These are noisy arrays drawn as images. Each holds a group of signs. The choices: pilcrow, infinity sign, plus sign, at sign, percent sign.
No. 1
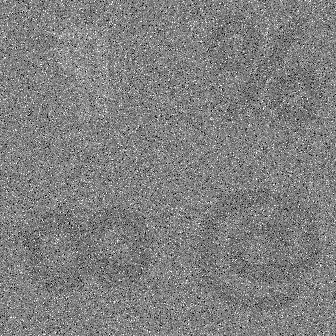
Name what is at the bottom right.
at sign
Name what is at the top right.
percent sign
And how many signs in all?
4
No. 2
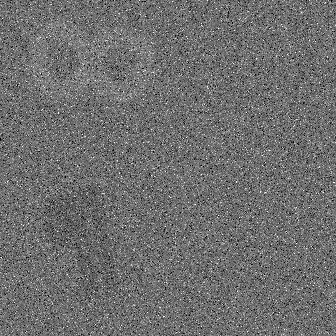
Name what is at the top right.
nothing
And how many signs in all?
2
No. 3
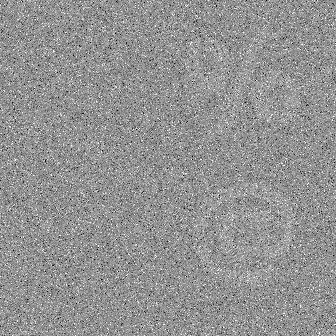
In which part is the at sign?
bottom right
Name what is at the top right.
percent sign
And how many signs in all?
2
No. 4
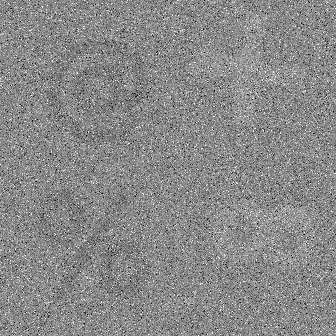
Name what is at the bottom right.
infinity sign
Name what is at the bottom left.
percent sign
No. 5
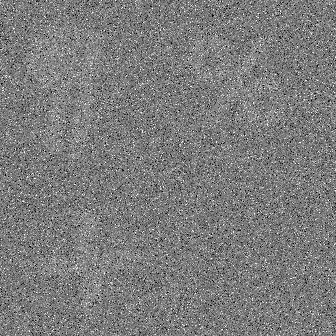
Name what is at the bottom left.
plus sign
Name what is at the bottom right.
nothing
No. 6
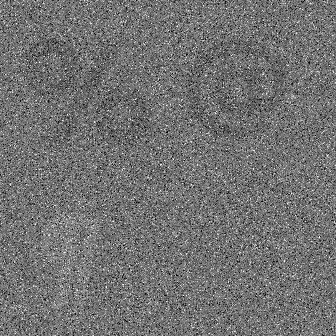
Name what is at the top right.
at sign
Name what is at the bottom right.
nothing
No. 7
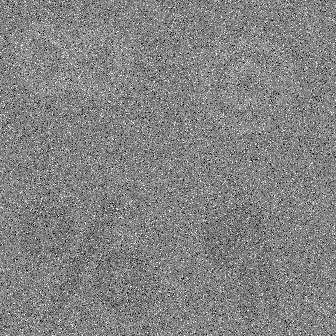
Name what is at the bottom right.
pilcrow
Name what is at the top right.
at sign
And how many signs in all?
4
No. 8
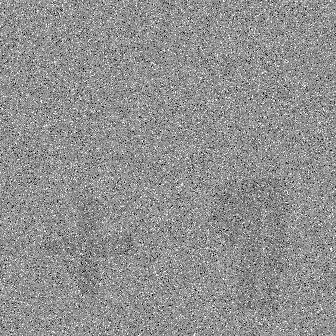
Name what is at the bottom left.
plus sign
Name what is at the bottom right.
pilcrow
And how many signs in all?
2
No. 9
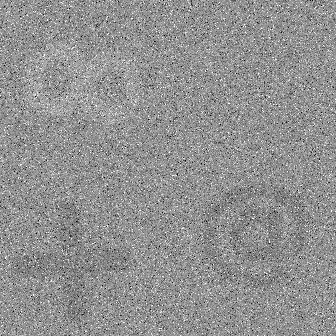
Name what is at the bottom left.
plus sign
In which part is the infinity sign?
top left
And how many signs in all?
3
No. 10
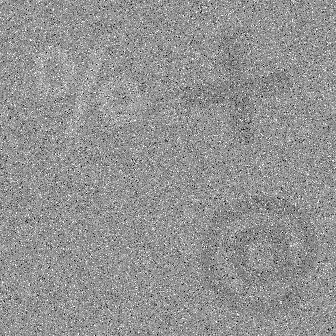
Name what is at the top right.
plus sign
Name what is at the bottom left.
nothing
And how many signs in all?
3
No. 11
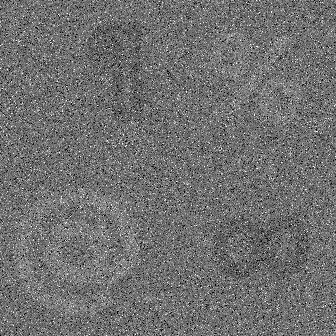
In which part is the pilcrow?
top left
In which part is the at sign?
bottom left
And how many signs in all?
4
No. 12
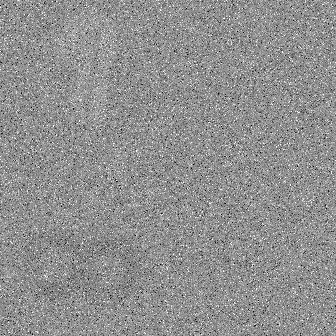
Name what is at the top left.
pilcrow
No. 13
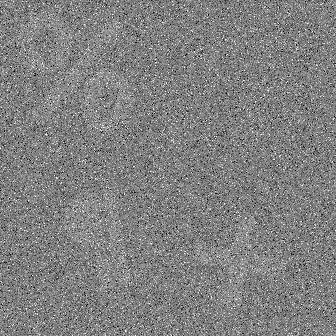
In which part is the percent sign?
top left
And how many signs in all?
3
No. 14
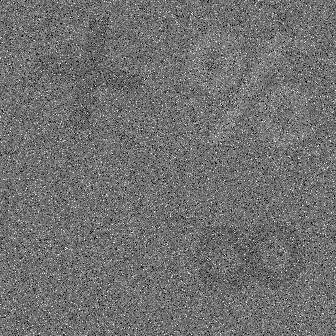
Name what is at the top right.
percent sign
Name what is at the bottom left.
nothing
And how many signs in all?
3
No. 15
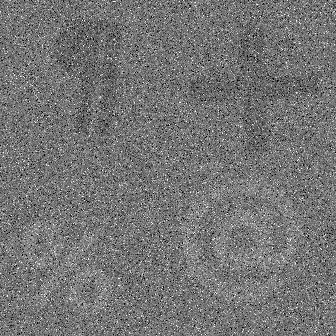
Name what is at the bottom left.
percent sign
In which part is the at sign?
bottom right
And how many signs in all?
4
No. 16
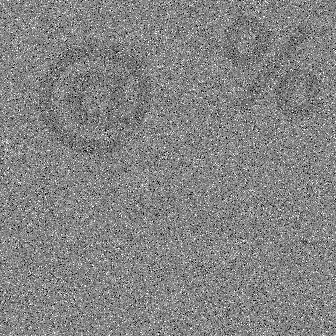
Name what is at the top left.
at sign
